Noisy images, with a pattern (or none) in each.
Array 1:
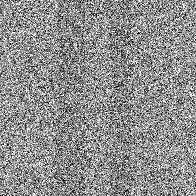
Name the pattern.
bands of columns
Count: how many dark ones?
2
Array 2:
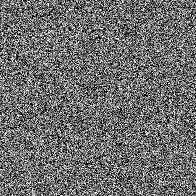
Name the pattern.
only noise
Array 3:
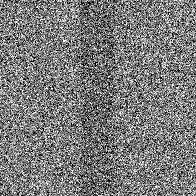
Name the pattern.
one band of columns
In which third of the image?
middle
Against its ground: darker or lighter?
darker
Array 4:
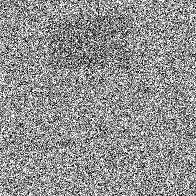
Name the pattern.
one block
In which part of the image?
top middle
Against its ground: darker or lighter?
darker
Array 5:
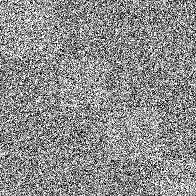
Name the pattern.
blocks along the diagonal
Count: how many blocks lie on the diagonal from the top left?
4
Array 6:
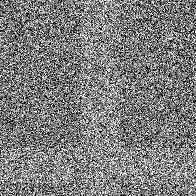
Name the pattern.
bands of rows crossing bands of columns
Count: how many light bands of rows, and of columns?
1 and 1
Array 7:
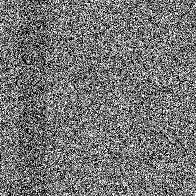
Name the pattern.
one band of columns
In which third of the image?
left
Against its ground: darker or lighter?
darker
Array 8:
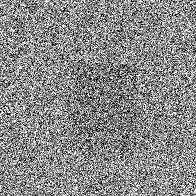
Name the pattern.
one block
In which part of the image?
centre
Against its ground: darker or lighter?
darker
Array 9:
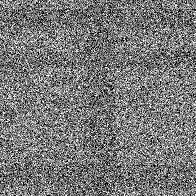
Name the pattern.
bands of rows crossing bands of columns
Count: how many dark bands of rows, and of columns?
3 and 1
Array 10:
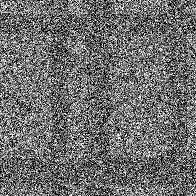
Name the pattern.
bands of rows crossing bands of columns
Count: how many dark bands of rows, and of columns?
2 and 3
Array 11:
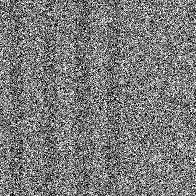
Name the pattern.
bands of columns
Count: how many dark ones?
4
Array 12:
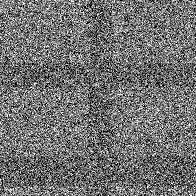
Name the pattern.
bands of rows crossing bands of columns
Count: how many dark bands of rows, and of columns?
2 and 1
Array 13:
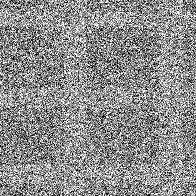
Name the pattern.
bands of rows crossing bands of columns
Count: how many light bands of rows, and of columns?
3 and 2
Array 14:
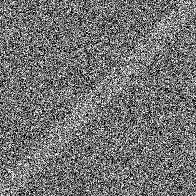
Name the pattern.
a diagonal band
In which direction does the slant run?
bottom left to top right
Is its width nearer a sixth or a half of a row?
a sixth
